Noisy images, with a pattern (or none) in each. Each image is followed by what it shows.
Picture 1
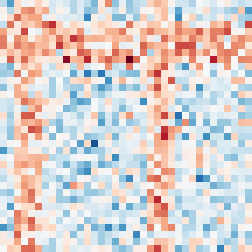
bands of rows crossing bands of columns
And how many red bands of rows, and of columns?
1 and 2
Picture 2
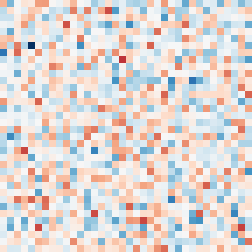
only noise
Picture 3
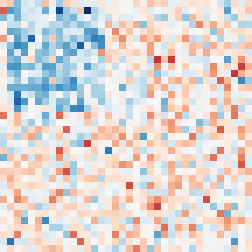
one block
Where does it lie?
top left
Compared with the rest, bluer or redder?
bluer
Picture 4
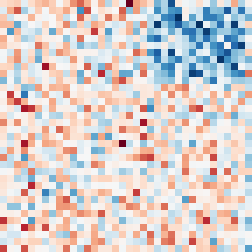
one block
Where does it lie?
top right
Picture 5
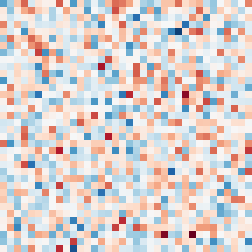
only noise
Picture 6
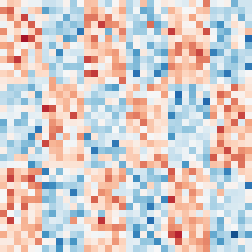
a checkerboard
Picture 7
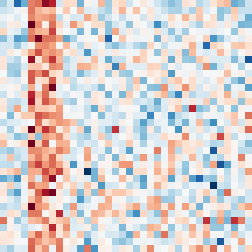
one band of columns
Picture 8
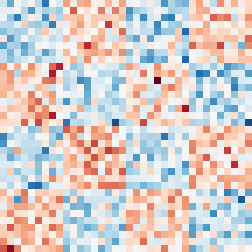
a checkerboard
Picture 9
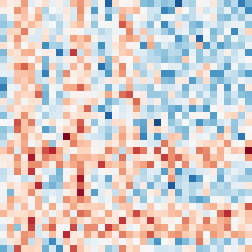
bands of rows crossing bands of columns
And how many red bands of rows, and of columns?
2 and 3
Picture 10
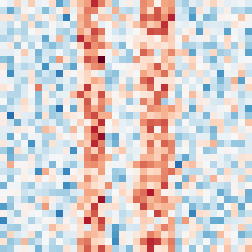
bands of columns
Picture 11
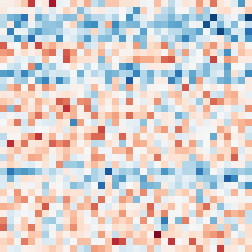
bands of rows
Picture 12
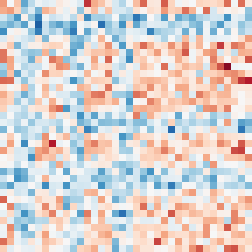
bands of rows crossing bands of columns
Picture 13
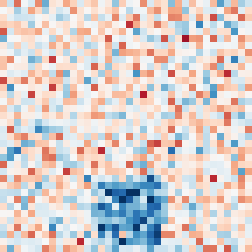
one block
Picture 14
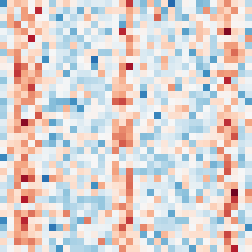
bands of columns
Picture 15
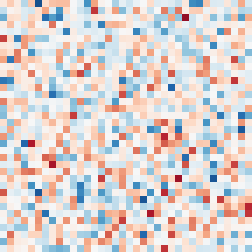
only noise
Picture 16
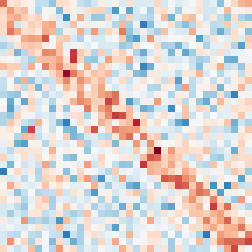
a diagonal band
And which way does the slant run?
top left to bottom right
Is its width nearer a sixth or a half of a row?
a sixth
